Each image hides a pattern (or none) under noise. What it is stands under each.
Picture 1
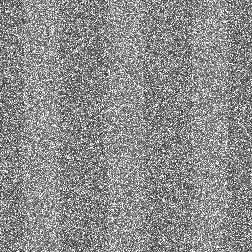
vertical stripes
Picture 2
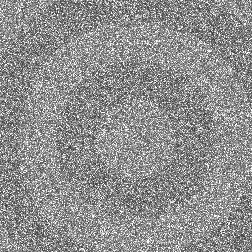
rings round one point
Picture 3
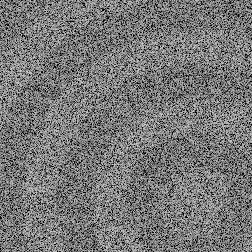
rings round one point
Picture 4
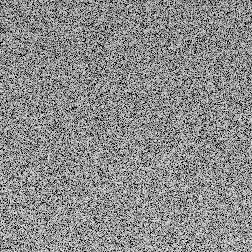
a smooth slope
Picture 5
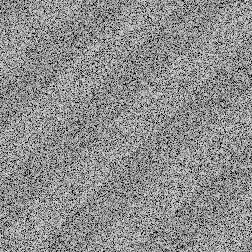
diagonal stripes
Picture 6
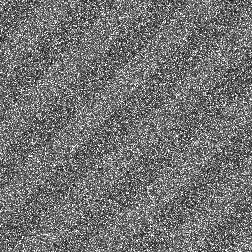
diagonal stripes
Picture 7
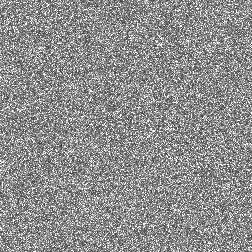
only noise
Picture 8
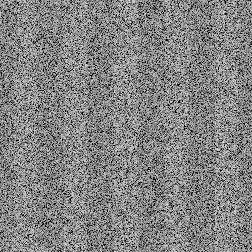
vertical stripes
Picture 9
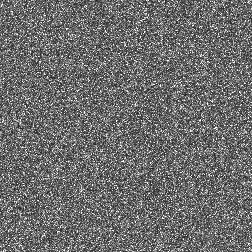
only noise
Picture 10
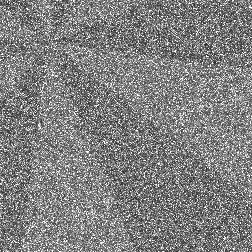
spokes from one point
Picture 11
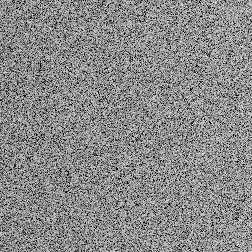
a smooth slope
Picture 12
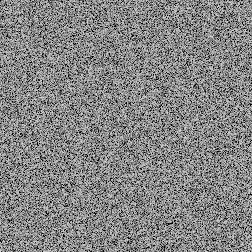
only noise
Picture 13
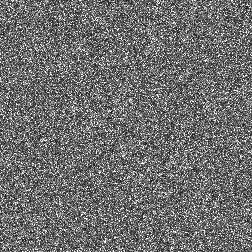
only noise
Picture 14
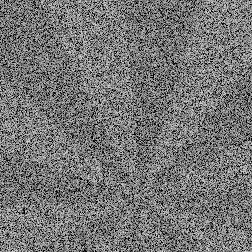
spokes from one point
